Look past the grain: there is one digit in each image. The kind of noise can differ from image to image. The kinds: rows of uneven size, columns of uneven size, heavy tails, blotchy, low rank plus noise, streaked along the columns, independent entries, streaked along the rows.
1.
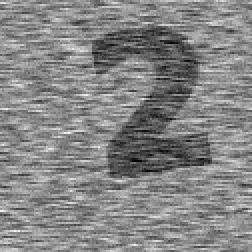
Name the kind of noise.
streaked along the rows
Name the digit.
2
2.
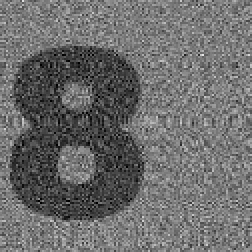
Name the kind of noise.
low rank plus noise
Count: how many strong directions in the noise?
three or four
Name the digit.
8
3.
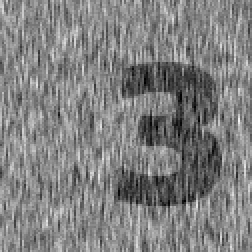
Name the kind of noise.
streaked along the columns
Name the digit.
3
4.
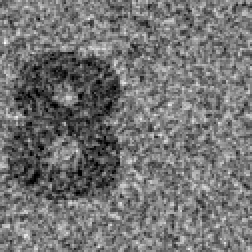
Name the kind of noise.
blotchy
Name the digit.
8
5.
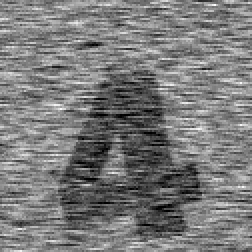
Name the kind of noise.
streaked along the rows
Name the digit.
4
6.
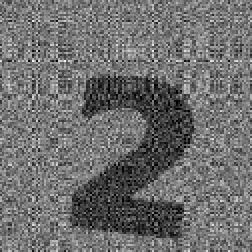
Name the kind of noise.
low rank plus noise
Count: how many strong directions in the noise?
one
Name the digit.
2
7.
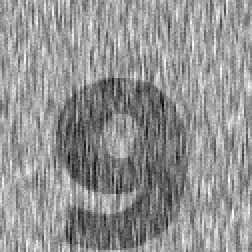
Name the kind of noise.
streaked along the columns
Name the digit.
9
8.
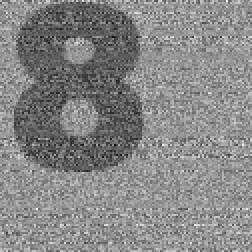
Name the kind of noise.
rows of uneven size
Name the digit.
8
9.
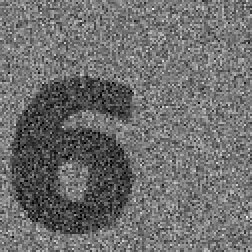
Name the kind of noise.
independent entries
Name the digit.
6
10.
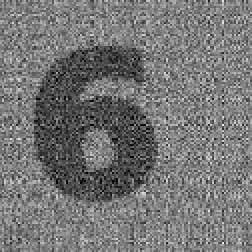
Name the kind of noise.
low rank plus noise
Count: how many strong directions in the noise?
two
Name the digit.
6
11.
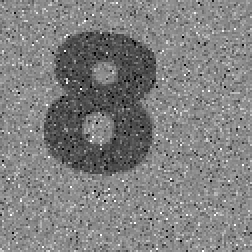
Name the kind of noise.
heavy tails
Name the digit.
8
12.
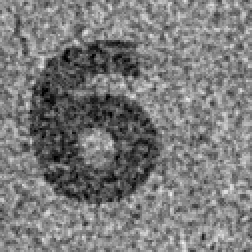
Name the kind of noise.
blotchy
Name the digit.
6
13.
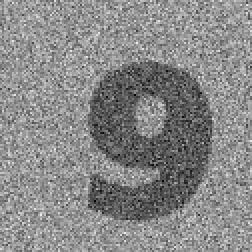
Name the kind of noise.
independent entries
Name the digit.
9
